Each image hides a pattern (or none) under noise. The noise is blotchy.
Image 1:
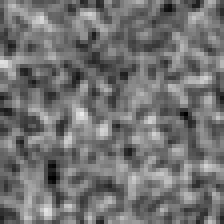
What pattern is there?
only noise
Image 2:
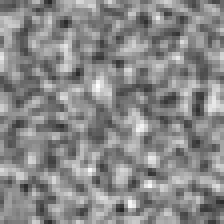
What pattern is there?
only noise
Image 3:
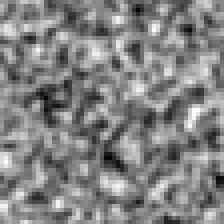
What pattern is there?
only noise
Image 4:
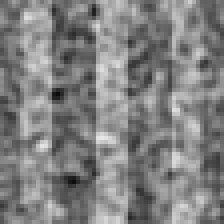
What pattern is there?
vertical stripes
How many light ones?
3
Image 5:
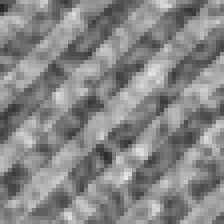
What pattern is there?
diagonal stripes
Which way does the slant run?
bottom left to top right
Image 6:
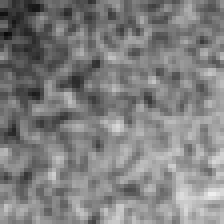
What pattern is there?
a smooth slope
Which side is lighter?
bottom right
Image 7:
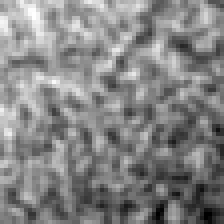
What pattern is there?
a smooth slope
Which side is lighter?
top left
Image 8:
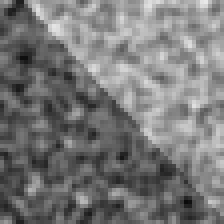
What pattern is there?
a sharp edge
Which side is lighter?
top right
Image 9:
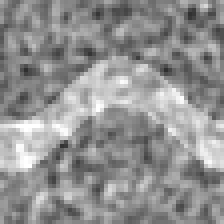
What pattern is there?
a wavy band
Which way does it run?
left to right
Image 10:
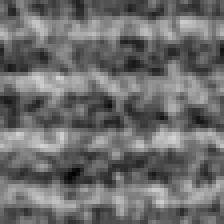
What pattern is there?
horizontal stripes
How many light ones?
4
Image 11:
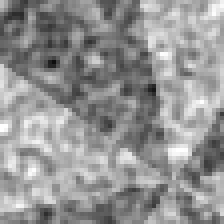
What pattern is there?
spokes from one point
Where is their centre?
bottom right
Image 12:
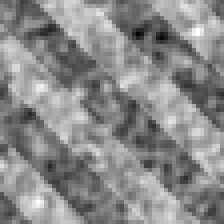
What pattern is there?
diagonal stripes
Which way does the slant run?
top left to bottom right
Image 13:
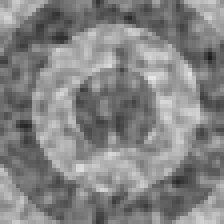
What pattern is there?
rings round one point
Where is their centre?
centre
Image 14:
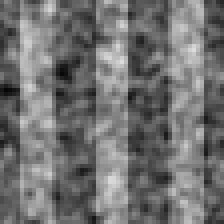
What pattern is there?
vertical stripes
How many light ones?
3
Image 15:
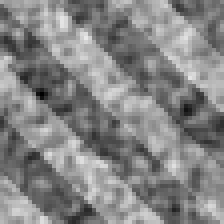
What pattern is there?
diagonal stripes
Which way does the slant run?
top left to bottom right
